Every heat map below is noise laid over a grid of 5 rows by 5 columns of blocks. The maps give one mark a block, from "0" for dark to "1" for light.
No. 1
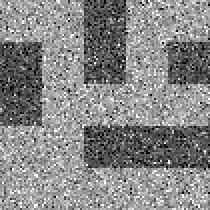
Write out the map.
11011
01010
01111
11000
11111
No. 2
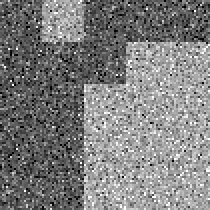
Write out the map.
01000
00011
00111
00111
00111
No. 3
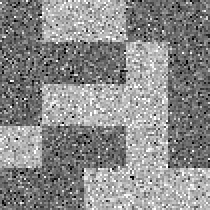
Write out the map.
01100
00010
01110
10010
00111
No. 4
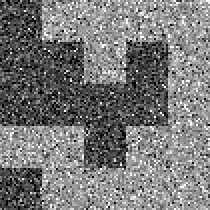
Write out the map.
01111
00101
00001
11011
01111
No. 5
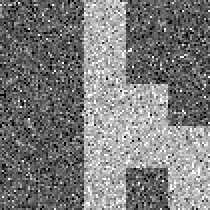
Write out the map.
00100
00100
00110
00111
00101
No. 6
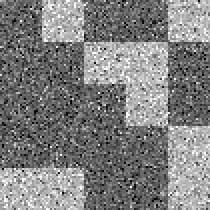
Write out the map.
01001
00110
00010
00001
11001
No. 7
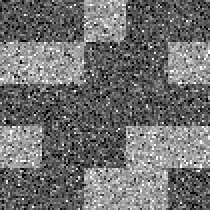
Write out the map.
00100
11001
00000
10011
00110
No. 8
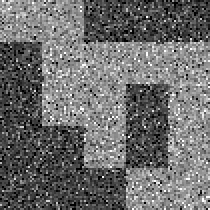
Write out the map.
11000
01111
01101
00101
00011
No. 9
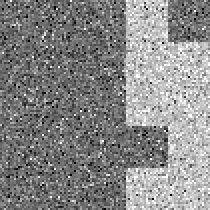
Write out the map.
00010
00011
00011
00001
00011
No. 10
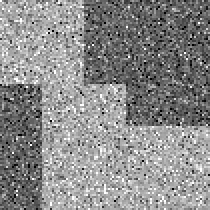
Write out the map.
11000
11000
01100
01111
01111
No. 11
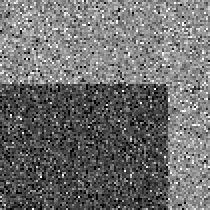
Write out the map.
11111
11111
00001
00001
00001
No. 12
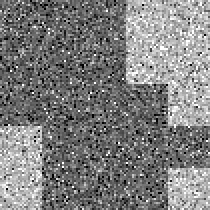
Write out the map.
00011
00011
00001
10000
10001
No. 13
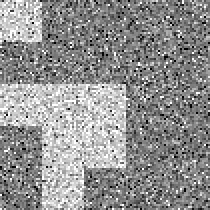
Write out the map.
10000
00000
11100
01100
01000
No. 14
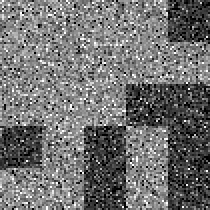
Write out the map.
11110
11111
11100
01010
11010
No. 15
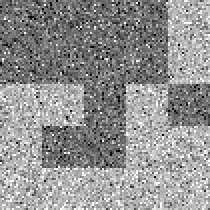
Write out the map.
00001
00001
11010
10011
11111
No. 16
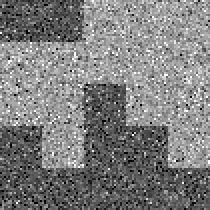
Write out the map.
00111
11111
11011
01001
00000
